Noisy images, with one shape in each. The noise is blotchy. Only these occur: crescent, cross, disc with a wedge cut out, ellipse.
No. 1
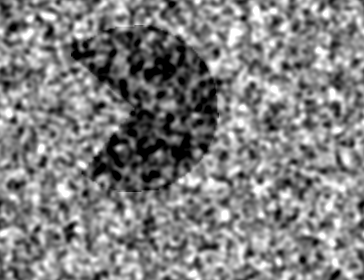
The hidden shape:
disc with a wedge cut out
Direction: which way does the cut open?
left
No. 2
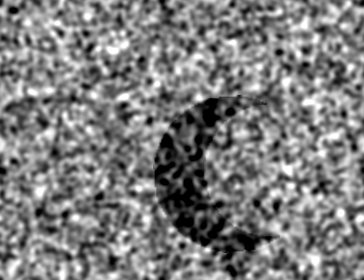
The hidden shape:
crescent
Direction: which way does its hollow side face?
right
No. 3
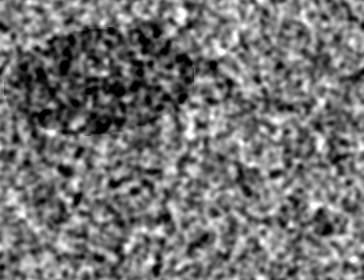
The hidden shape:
ellipse
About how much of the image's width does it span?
half
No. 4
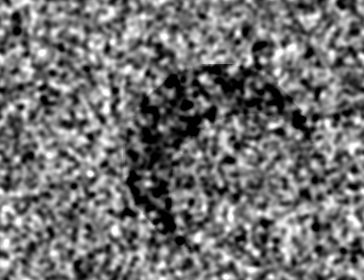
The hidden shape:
crescent
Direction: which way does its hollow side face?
down and right
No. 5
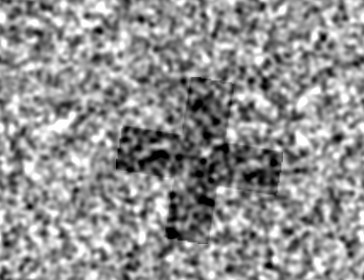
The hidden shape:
cross
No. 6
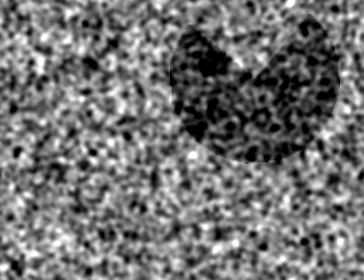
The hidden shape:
disc with a wedge cut out
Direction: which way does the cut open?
up
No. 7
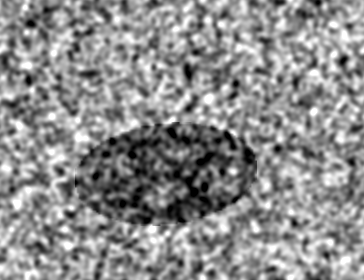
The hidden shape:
ellipse
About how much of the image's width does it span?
half
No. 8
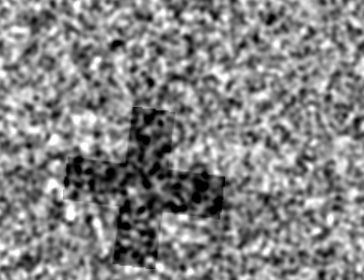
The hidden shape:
cross
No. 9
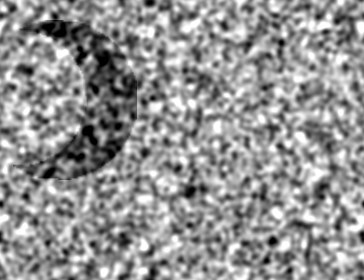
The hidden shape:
crescent
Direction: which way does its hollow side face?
left
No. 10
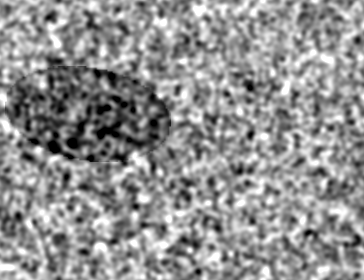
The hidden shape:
ellipse
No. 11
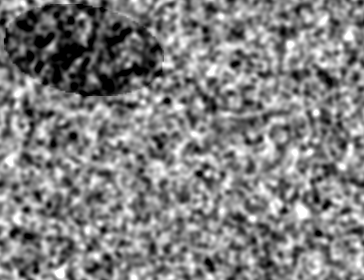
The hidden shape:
ellipse
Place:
top left
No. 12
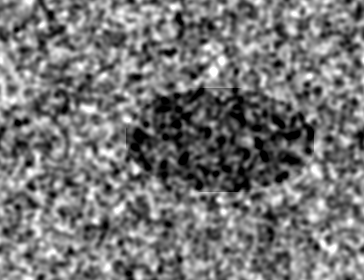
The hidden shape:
ellipse
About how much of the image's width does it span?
half
